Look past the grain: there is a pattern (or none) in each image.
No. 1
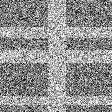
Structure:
bands of rows crossing bands of columns
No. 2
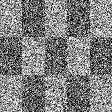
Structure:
a checkerboard
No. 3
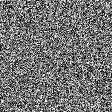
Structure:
only noise
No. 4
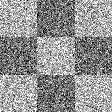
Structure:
a checkerboard
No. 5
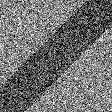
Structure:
a diagonal band
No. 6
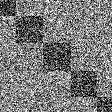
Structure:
blocks along the diagonal
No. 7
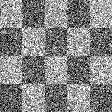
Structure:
a checkerboard
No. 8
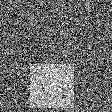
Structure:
one block
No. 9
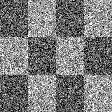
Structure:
a checkerboard
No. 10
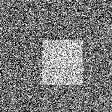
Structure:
one block
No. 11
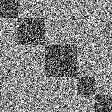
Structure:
blocks along the diagonal
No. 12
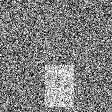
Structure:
one block
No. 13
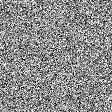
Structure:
only noise
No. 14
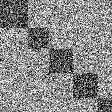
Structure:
blocks along the diagonal
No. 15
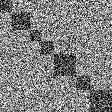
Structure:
blocks along the diagonal
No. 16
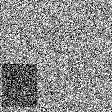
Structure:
one block
